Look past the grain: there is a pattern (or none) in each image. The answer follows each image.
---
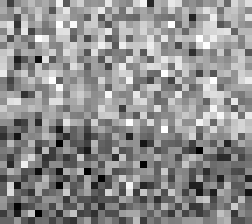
a sharp edge
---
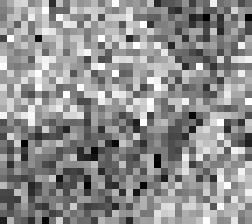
spokes from one point
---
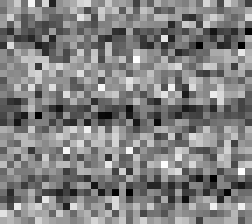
horizontal stripes
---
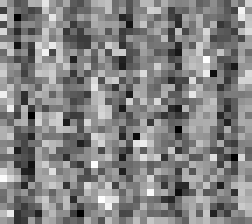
vertical stripes
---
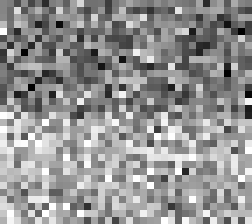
a sharp edge
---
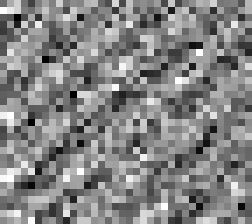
diagonal stripes
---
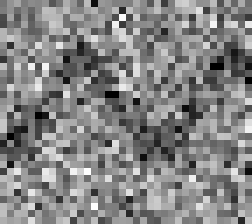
a wavy band
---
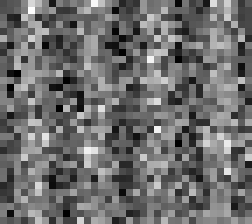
vertical stripes
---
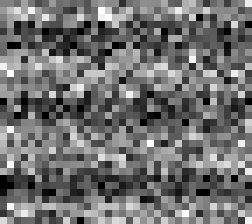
horizontal stripes
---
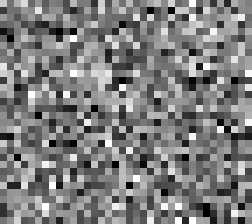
only noise
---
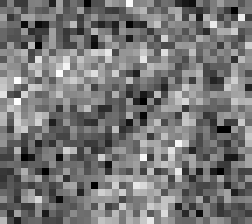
spokes from one point
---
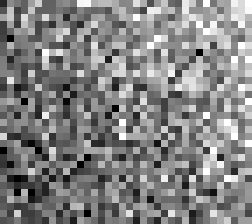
a smooth slope
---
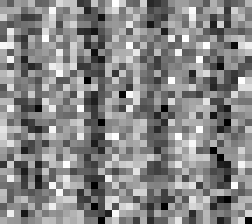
vertical stripes
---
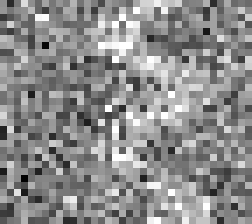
a wavy band
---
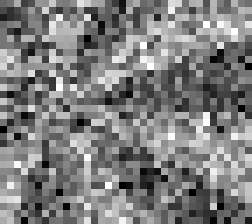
spokes from one point
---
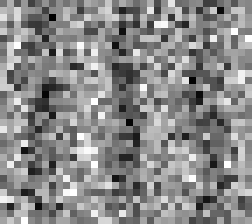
vertical stripes
